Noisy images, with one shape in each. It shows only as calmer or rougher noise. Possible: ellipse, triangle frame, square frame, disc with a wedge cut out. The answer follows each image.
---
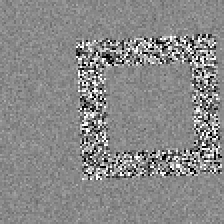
square frame
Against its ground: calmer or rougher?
rougher
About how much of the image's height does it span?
two thirds
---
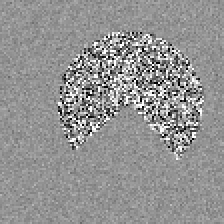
disc with a wedge cut out
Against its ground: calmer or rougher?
rougher
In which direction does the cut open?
down
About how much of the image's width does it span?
two thirds
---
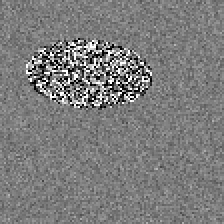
ellipse
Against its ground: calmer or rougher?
rougher
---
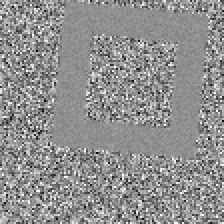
square frame
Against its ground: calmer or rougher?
calmer
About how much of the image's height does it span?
two thirds
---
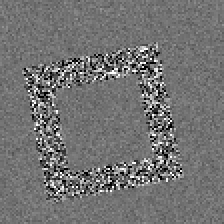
square frame
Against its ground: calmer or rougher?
rougher
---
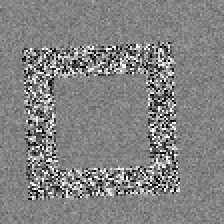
square frame
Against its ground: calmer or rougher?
rougher
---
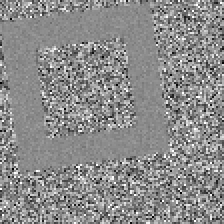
square frame
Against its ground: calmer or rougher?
calmer
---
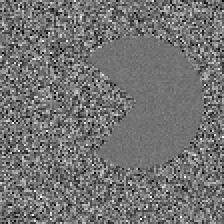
disc with a wedge cut out
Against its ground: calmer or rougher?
calmer
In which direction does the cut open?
left
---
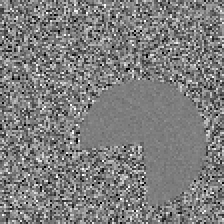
disc with a wedge cut out
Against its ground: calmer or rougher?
calmer
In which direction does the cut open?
down and left
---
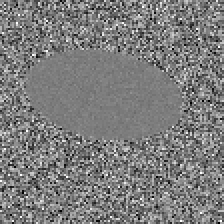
ellipse
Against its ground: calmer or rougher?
calmer
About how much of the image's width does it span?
two thirds
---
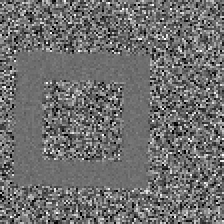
square frame
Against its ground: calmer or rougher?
calmer
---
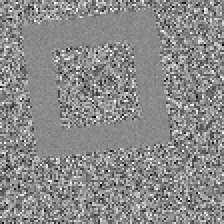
square frame
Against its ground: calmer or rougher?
calmer
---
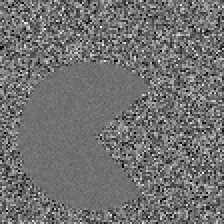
disc with a wedge cut out
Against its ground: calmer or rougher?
calmer
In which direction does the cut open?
right
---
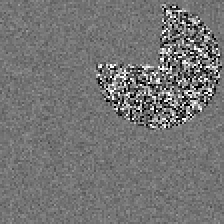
disc with a wedge cut out
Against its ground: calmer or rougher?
rougher
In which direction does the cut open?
up and left
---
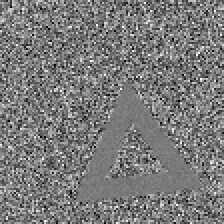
triangle frame
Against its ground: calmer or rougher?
calmer
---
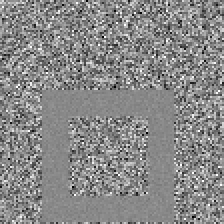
square frame
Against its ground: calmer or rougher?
calmer
